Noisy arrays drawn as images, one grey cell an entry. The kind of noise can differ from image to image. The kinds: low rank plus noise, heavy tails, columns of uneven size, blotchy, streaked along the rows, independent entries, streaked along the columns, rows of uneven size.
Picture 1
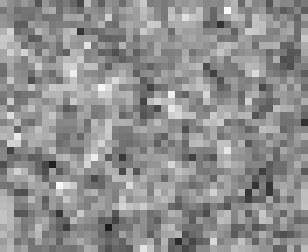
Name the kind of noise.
blotchy
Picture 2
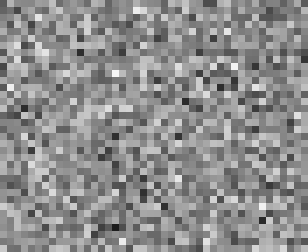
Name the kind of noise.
independent entries
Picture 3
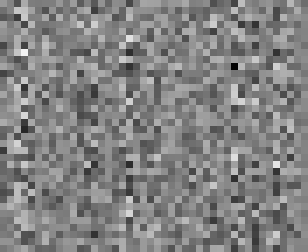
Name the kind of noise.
columns of uneven size
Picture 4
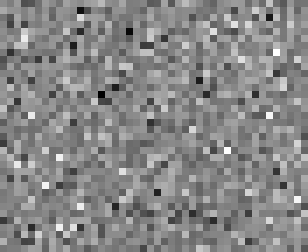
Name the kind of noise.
heavy tails
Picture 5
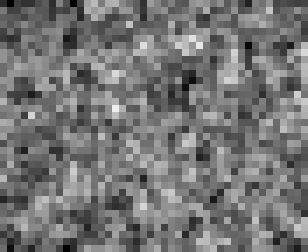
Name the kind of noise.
blotchy
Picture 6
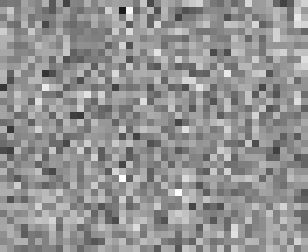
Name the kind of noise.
low rank plus noise
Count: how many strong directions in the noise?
five to eight
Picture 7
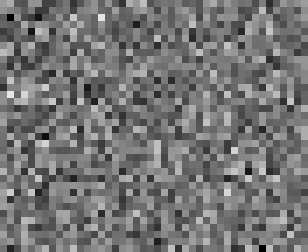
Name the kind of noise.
low rank plus noise
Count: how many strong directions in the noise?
three or four
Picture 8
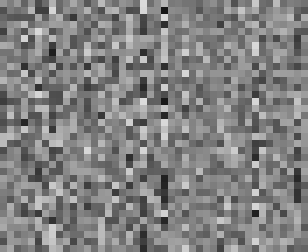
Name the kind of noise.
columns of uneven size
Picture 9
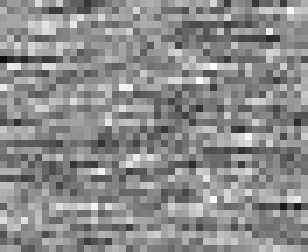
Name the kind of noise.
streaked along the rows
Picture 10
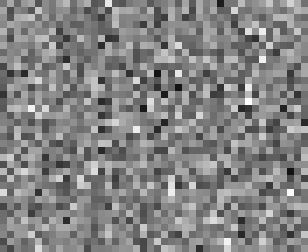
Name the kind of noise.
independent entries
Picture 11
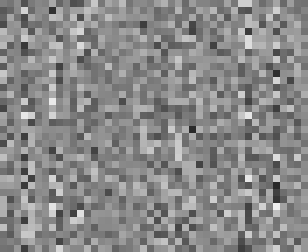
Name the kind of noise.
columns of uneven size
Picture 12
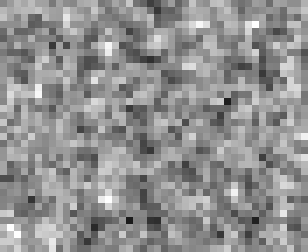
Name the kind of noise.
blotchy
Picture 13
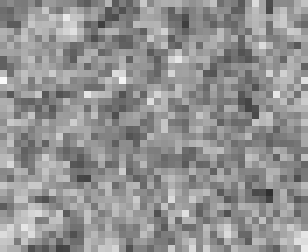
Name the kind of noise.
blotchy
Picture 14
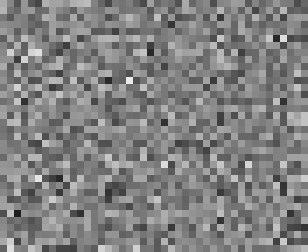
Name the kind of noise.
low rank plus noise
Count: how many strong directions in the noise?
two
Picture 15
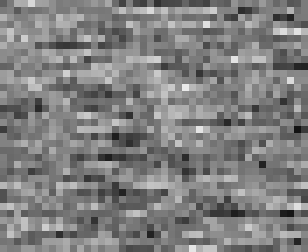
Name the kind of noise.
streaked along the rows
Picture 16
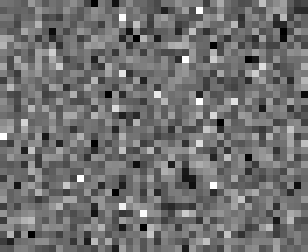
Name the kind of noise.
heavy tails
